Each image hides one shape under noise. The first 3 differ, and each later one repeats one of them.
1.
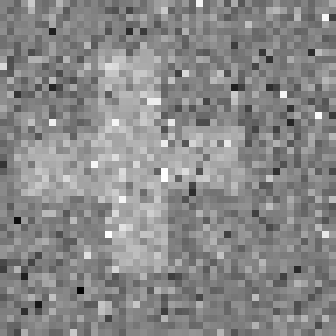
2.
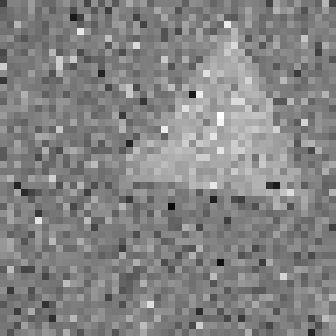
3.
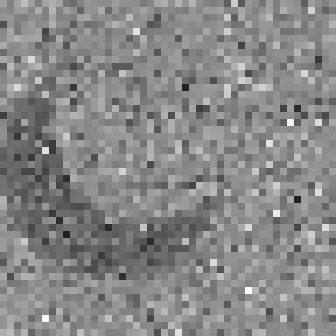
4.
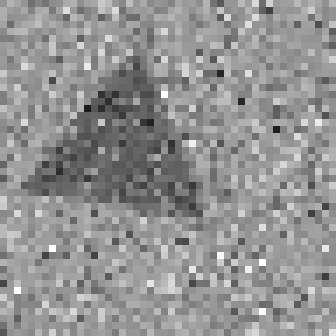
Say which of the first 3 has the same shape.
2
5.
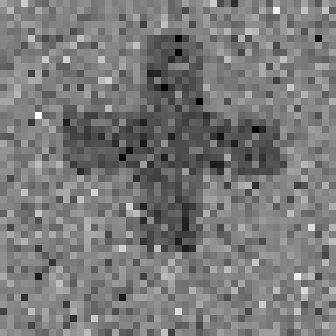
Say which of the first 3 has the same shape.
1
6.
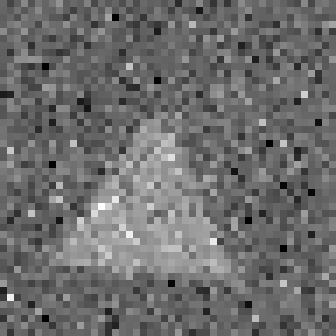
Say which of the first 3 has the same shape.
2
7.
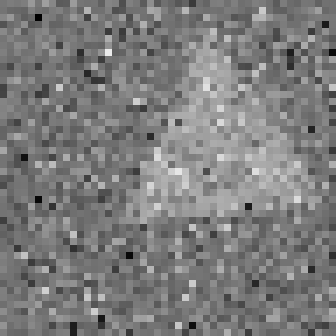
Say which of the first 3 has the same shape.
2
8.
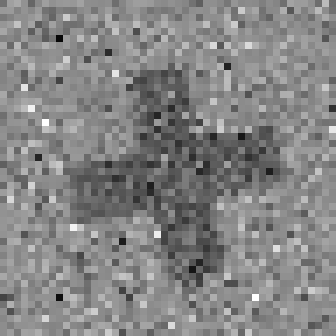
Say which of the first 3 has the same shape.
1
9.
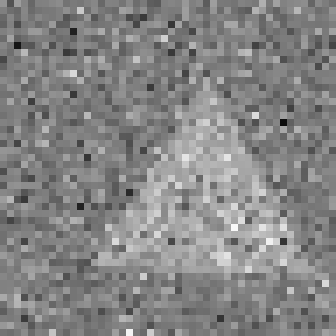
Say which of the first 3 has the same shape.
2
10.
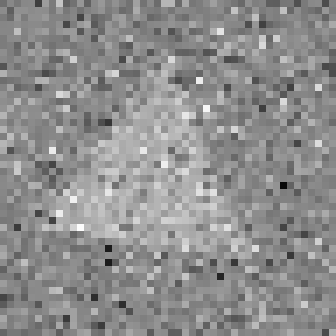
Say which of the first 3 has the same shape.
2
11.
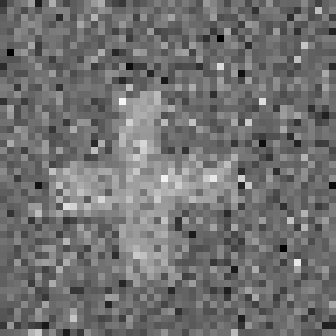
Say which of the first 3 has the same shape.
1
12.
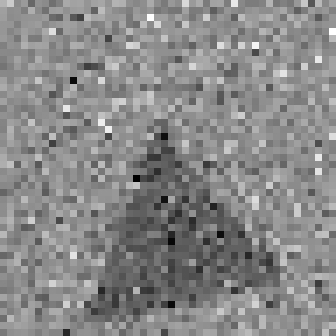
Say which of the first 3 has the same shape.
2
